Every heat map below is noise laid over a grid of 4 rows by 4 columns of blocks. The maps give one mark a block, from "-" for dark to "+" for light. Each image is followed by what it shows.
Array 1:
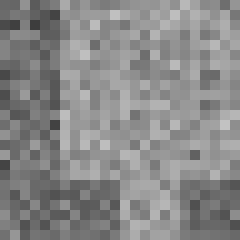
-+++
-+++
-+++
--+-
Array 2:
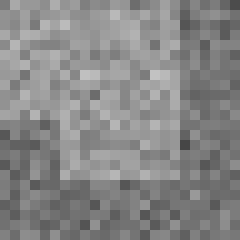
+++-
+++-
-++-
----
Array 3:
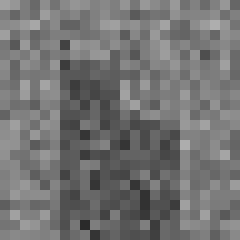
++++
+-++
+--+
+--+
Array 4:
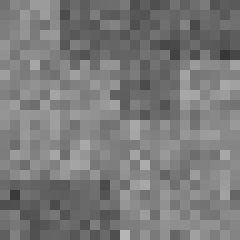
+---
++-+
++++
--++
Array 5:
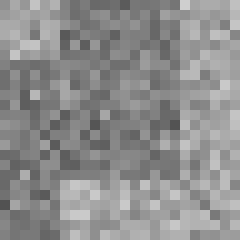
+--+
---+
---+
-+++
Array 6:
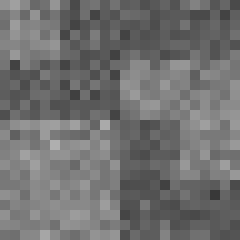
+---
--++
++-+
++--
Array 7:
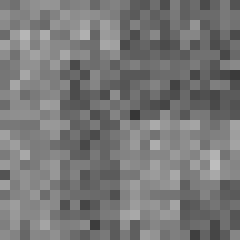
++--
+---
+-++
+-+-
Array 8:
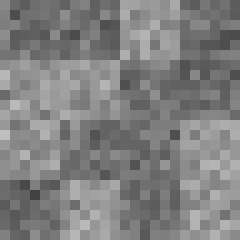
--+-
++--
+--+
-+-+
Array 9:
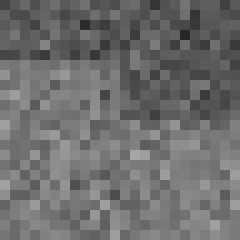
----
++--
++++
++++
